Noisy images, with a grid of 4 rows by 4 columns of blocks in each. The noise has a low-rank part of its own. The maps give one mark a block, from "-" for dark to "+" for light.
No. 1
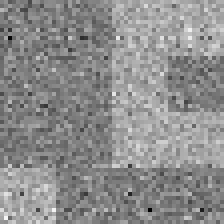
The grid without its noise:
- - + +
- - + -
- - + +
+ - - -
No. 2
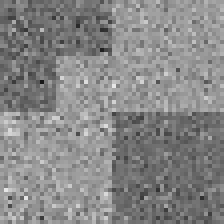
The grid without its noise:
- - + +
- + + +
+ + - -
+ + - -
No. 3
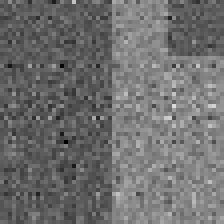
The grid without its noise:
- - + -
- - + +
- - + +
- - + +
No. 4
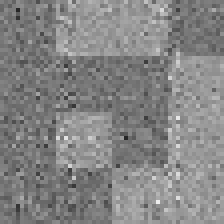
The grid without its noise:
- + + -
- - - +
- + - +
- - + +
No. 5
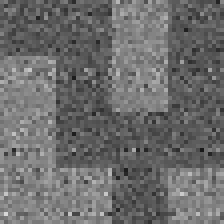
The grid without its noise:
- - + -
+ - + -
+ - - -
+ + - +
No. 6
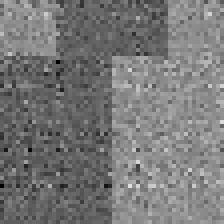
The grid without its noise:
+ - - +
- - + +
- - + +
- - + +
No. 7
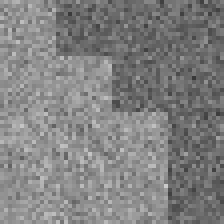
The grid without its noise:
+ - - -
+ + - -
+ + + -
+ + + -
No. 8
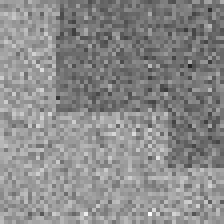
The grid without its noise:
+ - - -
+ - - -
+ + + -
+ + + +
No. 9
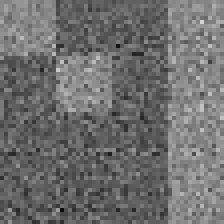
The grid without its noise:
+ - - +
- + - +
- - - +
- - - +
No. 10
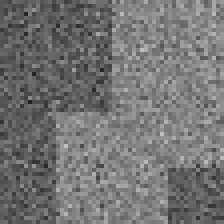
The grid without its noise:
- - + +
- - + +
- + + +
- + + -
